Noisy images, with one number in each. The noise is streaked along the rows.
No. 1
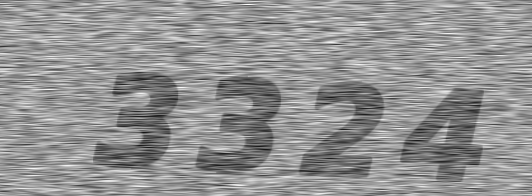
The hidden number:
3324
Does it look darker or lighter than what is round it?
darker
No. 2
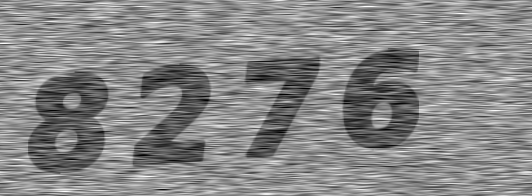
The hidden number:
8276
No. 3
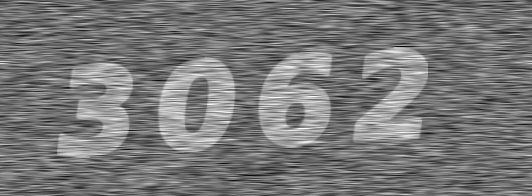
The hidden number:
3062
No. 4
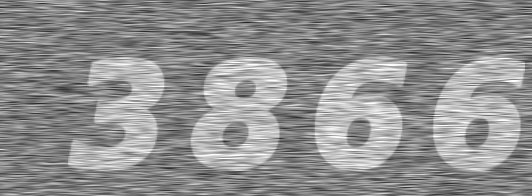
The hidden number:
3866
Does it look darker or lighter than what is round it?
lighter
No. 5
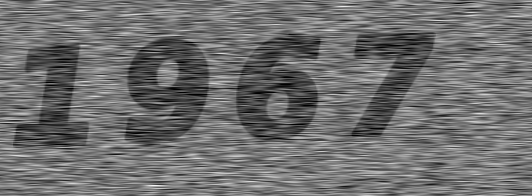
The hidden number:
1967
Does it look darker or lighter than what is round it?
darker
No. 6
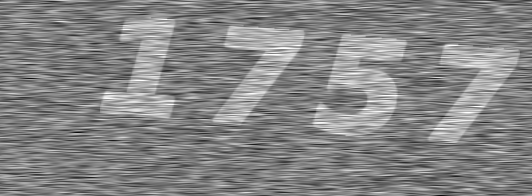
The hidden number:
1757
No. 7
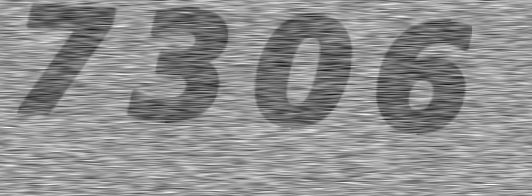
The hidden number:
7306
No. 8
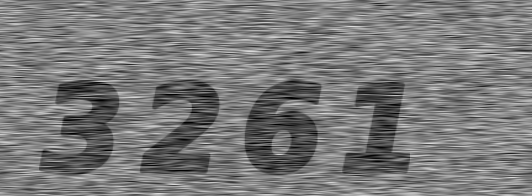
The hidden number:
3261
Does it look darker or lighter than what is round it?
darker
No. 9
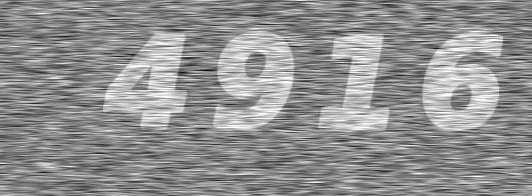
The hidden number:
4916
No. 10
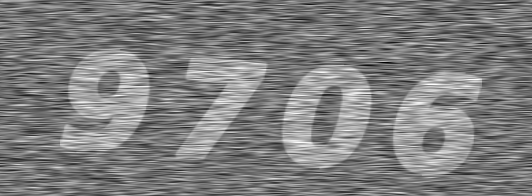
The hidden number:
9706
